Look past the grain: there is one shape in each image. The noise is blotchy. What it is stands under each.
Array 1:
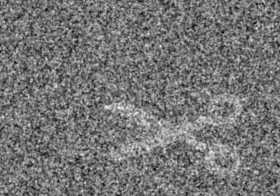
pair of scissors
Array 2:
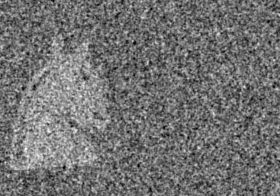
chess knight
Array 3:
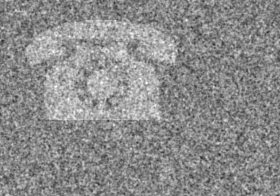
telephone
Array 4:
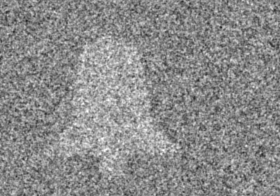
bell
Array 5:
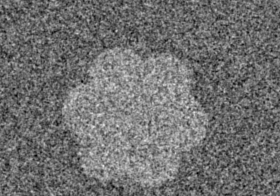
flower
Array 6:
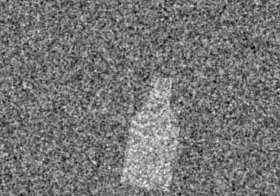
bottle
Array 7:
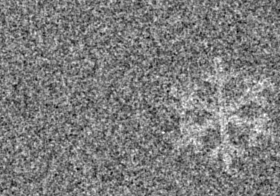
snowflake
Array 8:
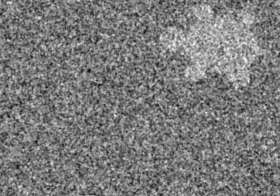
turtle
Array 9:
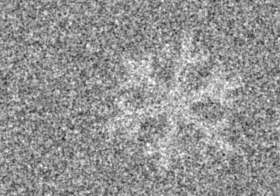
snowflake
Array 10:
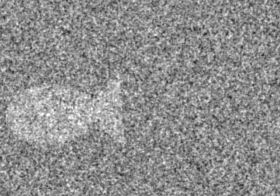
fish
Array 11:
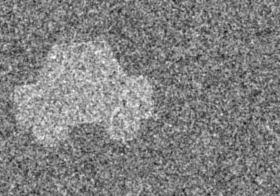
car
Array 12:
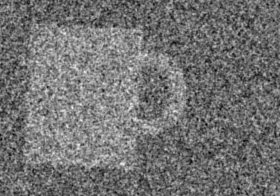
cup
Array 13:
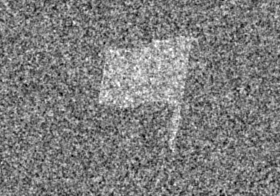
flag
